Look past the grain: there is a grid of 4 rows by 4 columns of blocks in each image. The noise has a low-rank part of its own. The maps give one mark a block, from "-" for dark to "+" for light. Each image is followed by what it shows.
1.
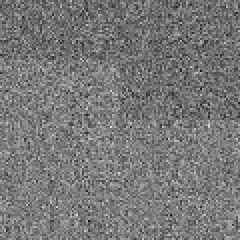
----
++--
++++
++++
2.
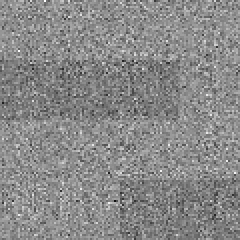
++++
---+
++++
++--
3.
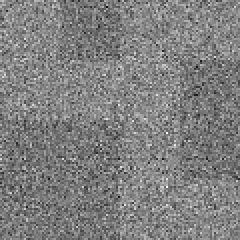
+-++
+++-
--+-
--++
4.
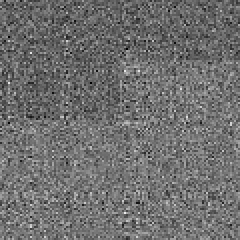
----
--++
++++
++++
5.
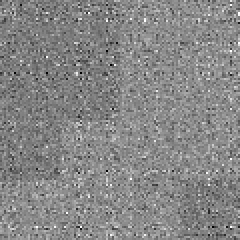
--++
--++
-+++
+++-
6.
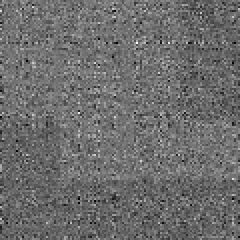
+++-
+++-
-+++
----
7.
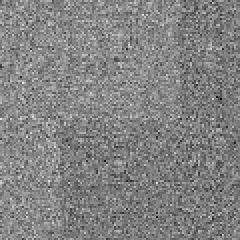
+++-
+++-
+---
+---
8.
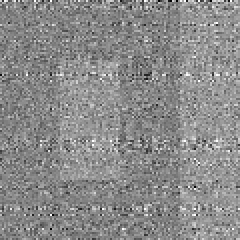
---+
-+-+
-+-+
---+
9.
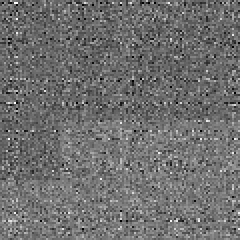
----
----
-+++
++++
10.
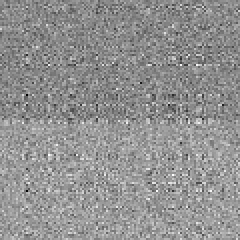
----
----
++++
++++
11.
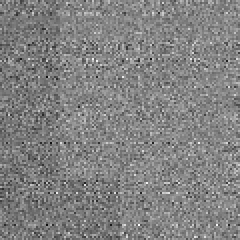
-+++
-+++
-+++
--++
